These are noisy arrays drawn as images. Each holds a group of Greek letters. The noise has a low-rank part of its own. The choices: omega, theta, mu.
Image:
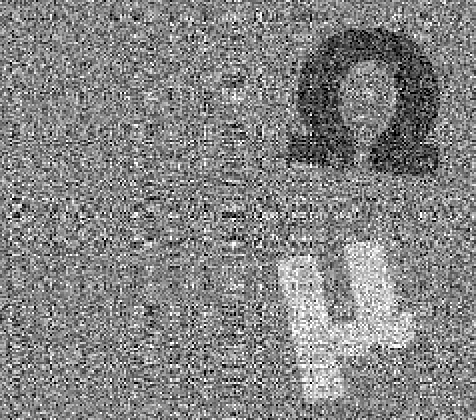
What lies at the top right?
omega
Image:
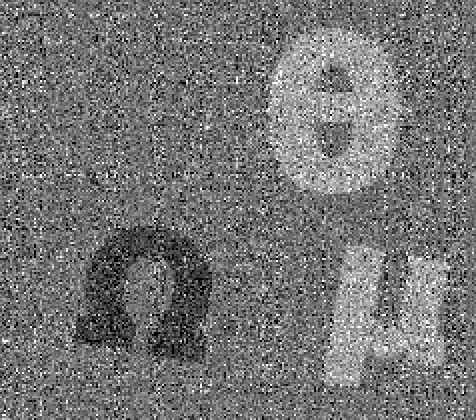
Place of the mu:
bottom right
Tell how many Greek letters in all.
3
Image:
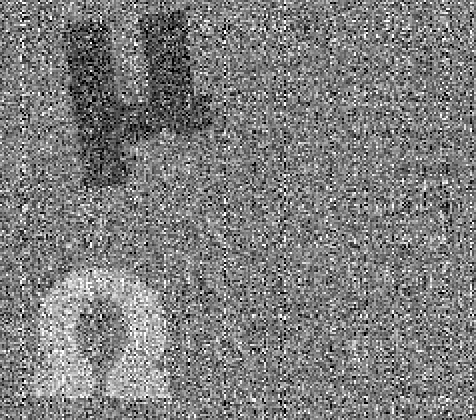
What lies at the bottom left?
omega
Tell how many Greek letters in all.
2
